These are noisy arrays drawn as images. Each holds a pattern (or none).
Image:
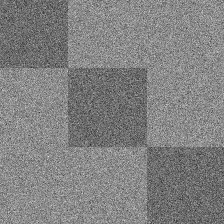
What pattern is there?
blocks along the diagonal
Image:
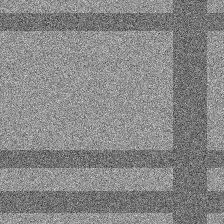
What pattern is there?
bands of rows crossing bands of columns
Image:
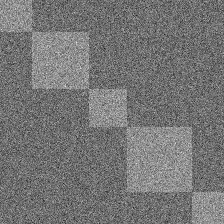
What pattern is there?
blocks along the diagonal
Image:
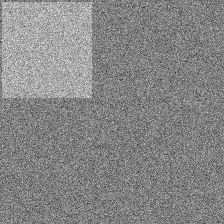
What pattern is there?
one block
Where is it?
top left
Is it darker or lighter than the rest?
lighter
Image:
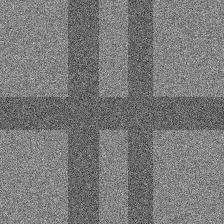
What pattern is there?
bands of rows crossing bands of columns
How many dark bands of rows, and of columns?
1 and 2
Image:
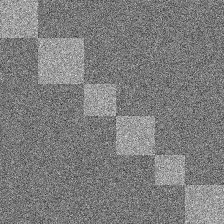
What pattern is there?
blocks along the diagonal
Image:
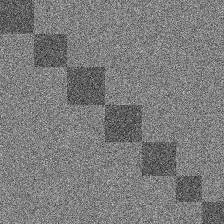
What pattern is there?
blocks along the diagonal
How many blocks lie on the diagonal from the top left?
7
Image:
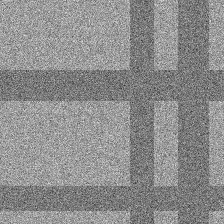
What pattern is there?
bands of rows crossing bands of columns
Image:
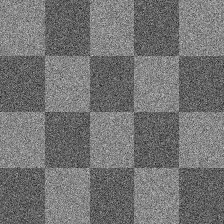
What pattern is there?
a checkerboard
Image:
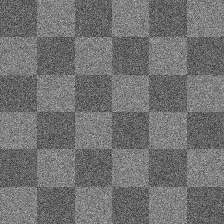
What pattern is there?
a checkerboard
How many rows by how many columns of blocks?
6 by 6
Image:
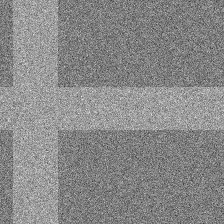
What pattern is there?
bands of rows crossing bands of columns
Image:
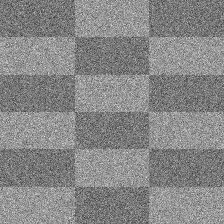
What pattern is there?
a checkerboard
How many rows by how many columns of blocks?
6 by 3
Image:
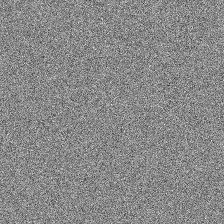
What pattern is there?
only noise
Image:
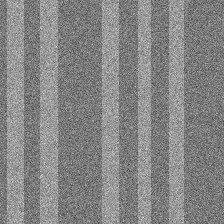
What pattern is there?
bands of columns
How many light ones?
5
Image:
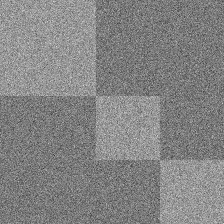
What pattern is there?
blocks along the diagonal
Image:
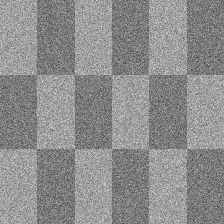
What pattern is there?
a checkerboard
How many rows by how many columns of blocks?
3 by 6
